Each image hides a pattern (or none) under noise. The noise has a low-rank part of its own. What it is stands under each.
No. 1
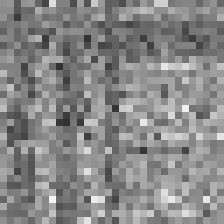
bands of rows crossing bands of columns
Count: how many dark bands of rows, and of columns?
1 and 3
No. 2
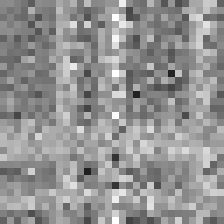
bands of rows crossing bands of columns
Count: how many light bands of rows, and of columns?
2 and 3
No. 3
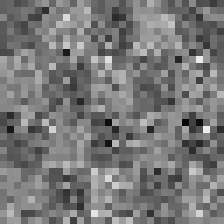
a checkerboard
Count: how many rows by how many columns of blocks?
4 by 5
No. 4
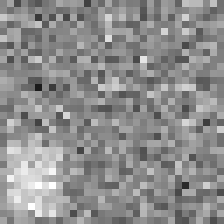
one block
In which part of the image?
bottom left
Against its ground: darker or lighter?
lighter
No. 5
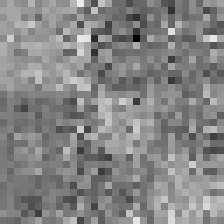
blocks along the diagonal
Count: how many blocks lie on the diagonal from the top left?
3
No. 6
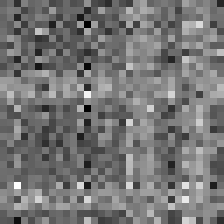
bands of rows crossing bands of columns
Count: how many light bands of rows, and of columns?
2 and 2
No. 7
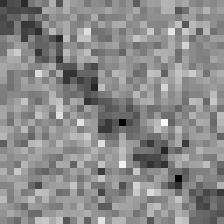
blocks along the diagonal
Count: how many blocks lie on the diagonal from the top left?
7
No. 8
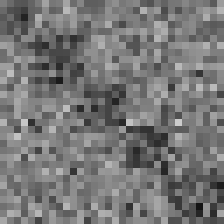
blocks along the diagonal
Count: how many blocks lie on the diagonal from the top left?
5
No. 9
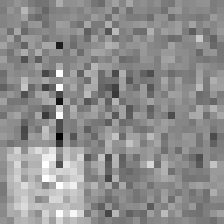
one block
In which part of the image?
bottom left
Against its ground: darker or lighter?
lighter
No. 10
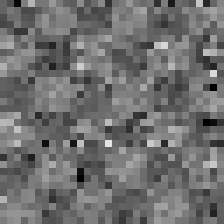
a checkerboard
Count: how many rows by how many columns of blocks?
6 by 6
